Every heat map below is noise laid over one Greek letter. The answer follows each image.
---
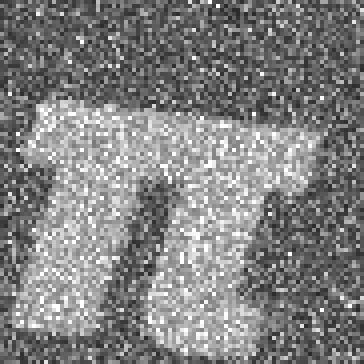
pi
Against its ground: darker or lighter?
lighter
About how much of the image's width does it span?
nearly all
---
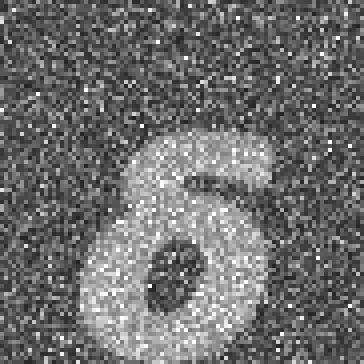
delta
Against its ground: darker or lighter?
lighter
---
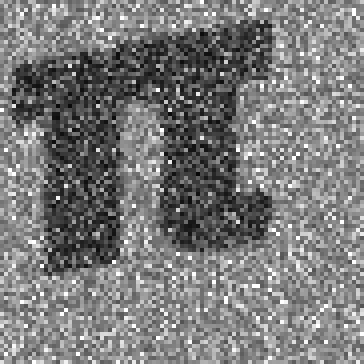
pi
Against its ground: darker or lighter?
darker
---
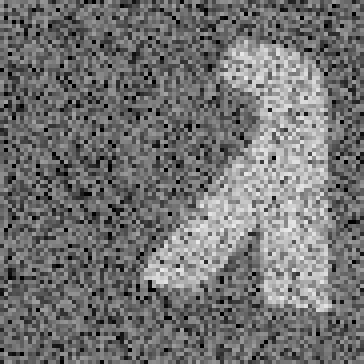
lambda
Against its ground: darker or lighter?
lighter
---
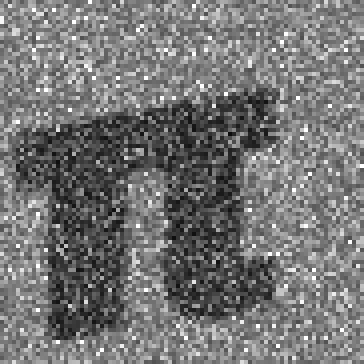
pi
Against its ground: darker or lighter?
darker
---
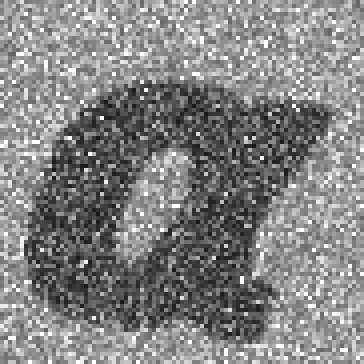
alpha
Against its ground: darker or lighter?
darker
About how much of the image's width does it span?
nearly all
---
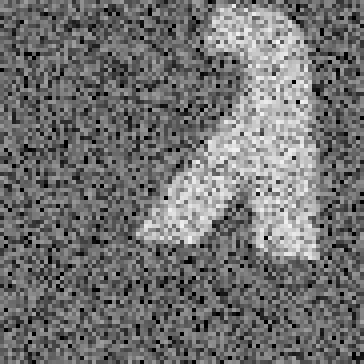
lambda
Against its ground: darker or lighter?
lighter
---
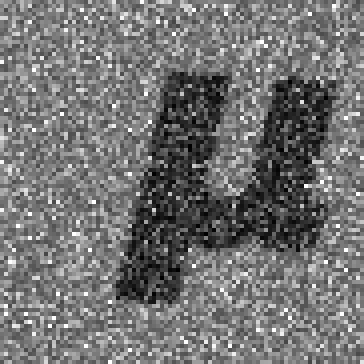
mu
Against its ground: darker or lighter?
darker
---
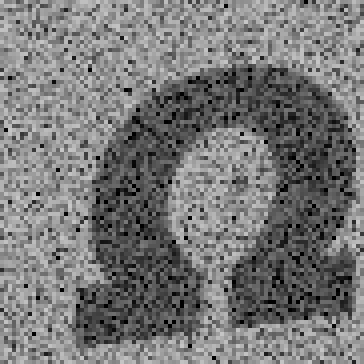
omega
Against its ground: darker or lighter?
darker
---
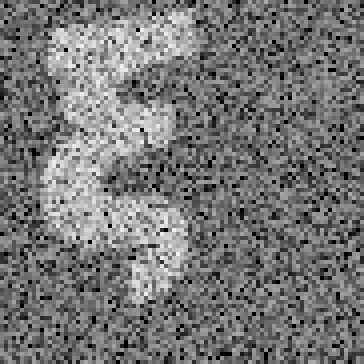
xi
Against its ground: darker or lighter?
lighter
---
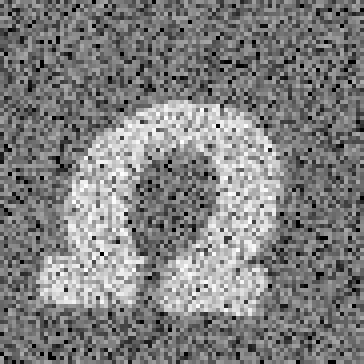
omega
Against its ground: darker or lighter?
lighter
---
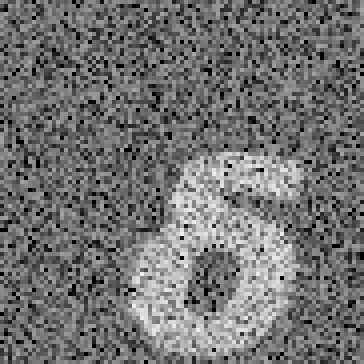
delta
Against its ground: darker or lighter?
lighter
